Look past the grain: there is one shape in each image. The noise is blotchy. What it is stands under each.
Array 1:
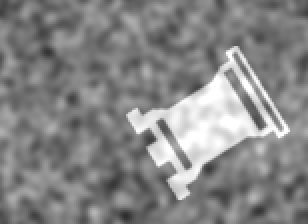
chess rook
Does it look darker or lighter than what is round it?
lighter
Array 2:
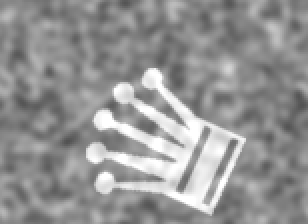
chess queen
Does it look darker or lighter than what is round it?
lighter
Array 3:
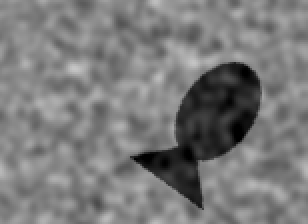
fish
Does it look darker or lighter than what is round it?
darker
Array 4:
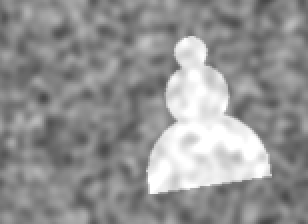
chess pawn
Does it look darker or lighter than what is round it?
lighter
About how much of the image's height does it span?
two thirds
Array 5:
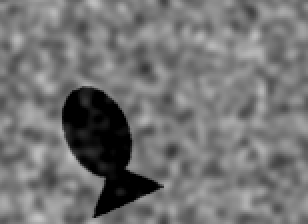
fish
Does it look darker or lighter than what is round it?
darker
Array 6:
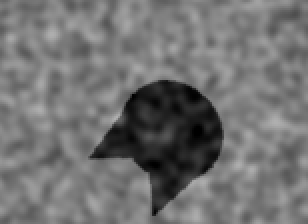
cat's head
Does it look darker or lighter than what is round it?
darker
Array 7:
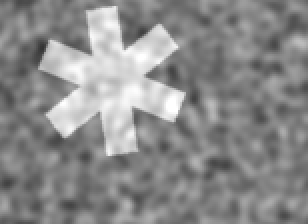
asterisk
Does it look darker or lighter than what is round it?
lighter
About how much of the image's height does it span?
two thirds
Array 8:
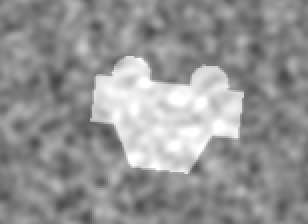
car
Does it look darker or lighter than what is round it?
lighter
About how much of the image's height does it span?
half
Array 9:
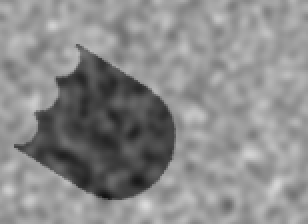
ghost
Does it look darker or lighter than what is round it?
darker
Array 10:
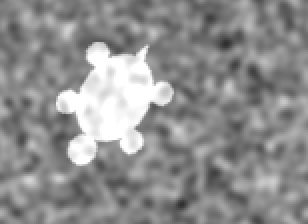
turtle
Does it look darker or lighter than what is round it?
lighter
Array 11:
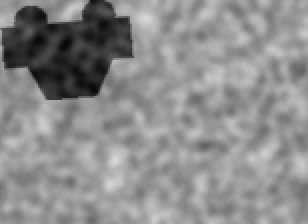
car
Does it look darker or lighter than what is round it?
darker
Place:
top left
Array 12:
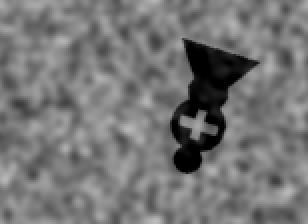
chess bishop
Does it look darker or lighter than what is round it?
darker
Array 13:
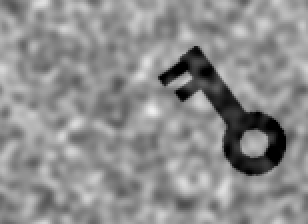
key
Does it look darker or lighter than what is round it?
darker
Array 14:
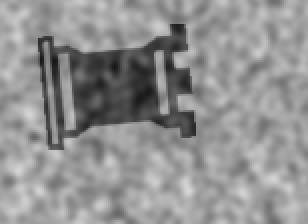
chess rook
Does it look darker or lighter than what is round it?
darker
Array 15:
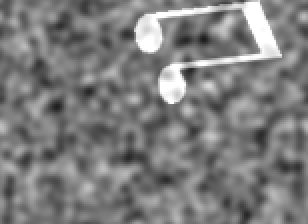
pair of musical notes
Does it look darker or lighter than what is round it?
lighter
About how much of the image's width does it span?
half
